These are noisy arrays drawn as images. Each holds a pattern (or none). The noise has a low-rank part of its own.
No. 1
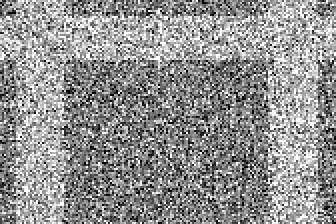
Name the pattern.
bands of rows crossing bands of columns
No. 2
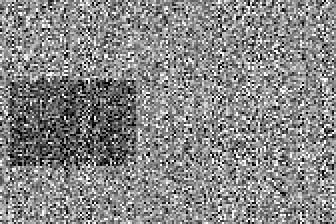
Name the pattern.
one block
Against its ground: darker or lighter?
darker
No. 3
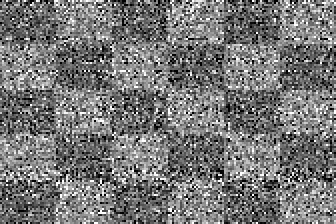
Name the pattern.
a checkerboard
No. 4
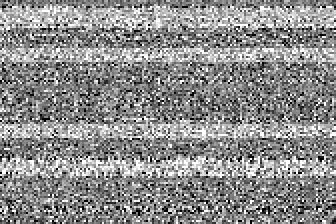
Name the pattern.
bands of rows
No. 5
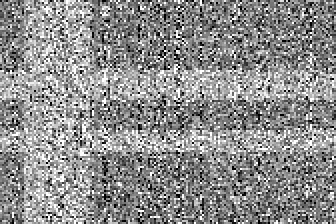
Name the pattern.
bands of rows crossing bands of columns
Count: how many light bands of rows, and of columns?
2 and 1
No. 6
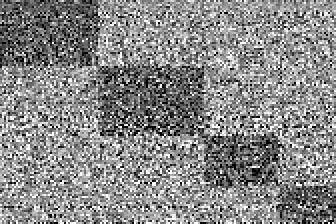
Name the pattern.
blocks along the diagonal
